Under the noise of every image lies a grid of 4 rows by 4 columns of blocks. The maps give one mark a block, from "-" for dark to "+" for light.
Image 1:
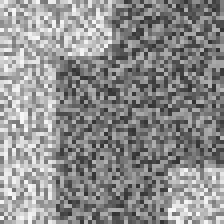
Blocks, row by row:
+ + - -
+ - - -
+ - - -
+ - - +
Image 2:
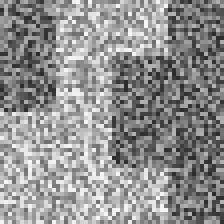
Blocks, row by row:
- + + -
- + - -
+ + - -
+ + + -
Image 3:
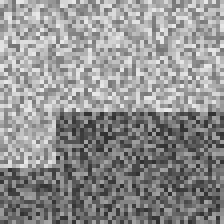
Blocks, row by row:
+ + + +
+ + + +
+ - - -
- - - -
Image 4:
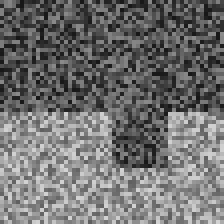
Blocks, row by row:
- - - -
- - - -
+ + - +
+ + + +
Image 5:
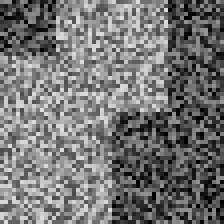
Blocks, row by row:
- + + -
+ + + -
+ + - -
+ + - -
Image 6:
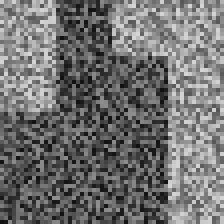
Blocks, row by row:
+ - + +
+ - - +
- - - +
- - - +
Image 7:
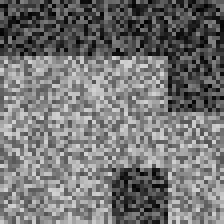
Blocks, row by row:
- - - -
+ + + -
+ + + +
+ + - +
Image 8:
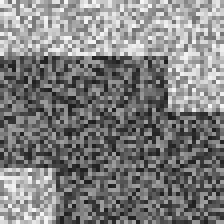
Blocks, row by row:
+ + + +
- - - +
- - - -
+ - - -
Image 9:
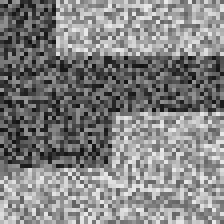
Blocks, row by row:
- + + +
- - - -
- - + +
+ + + +
